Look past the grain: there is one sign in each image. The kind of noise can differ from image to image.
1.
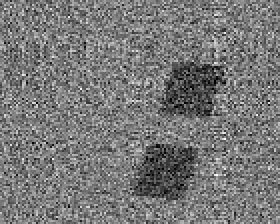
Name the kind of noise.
low rank plus noise
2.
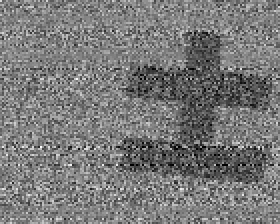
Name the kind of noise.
rows of uneven size
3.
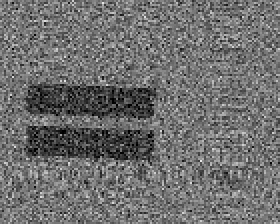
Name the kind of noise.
low rank plus noise
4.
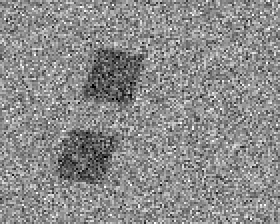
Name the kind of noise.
independent entries
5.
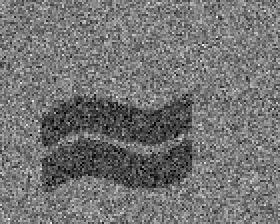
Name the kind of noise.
independent entries
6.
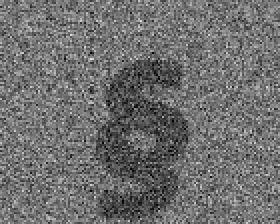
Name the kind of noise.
low rank plus noise
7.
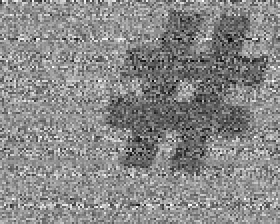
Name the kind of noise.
rows of uneven size
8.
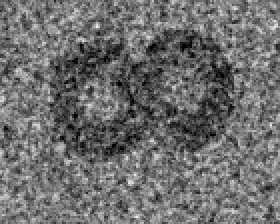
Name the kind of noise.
blotchy
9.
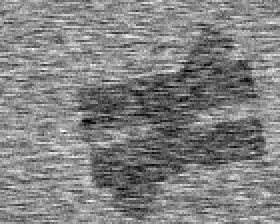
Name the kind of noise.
streaked along the rows
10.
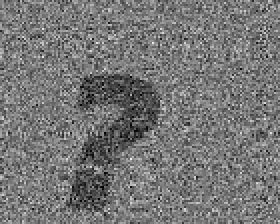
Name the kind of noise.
low rank plus noise
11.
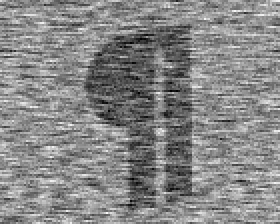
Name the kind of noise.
streaked along the rows
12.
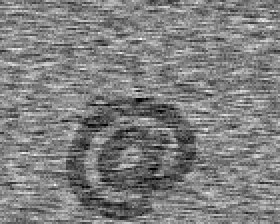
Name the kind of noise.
streaked along the rows
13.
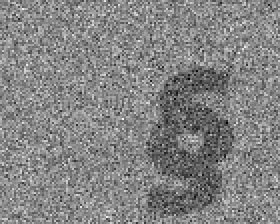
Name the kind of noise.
independent entries
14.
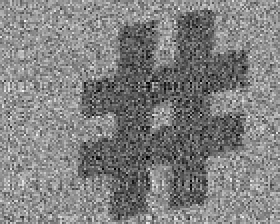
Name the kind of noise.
low rank plus noise
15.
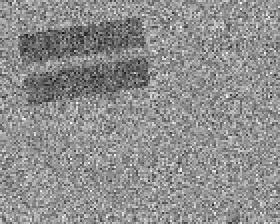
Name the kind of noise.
low rank plus noise
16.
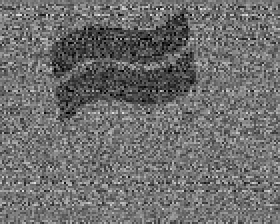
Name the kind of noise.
rows of uneven size
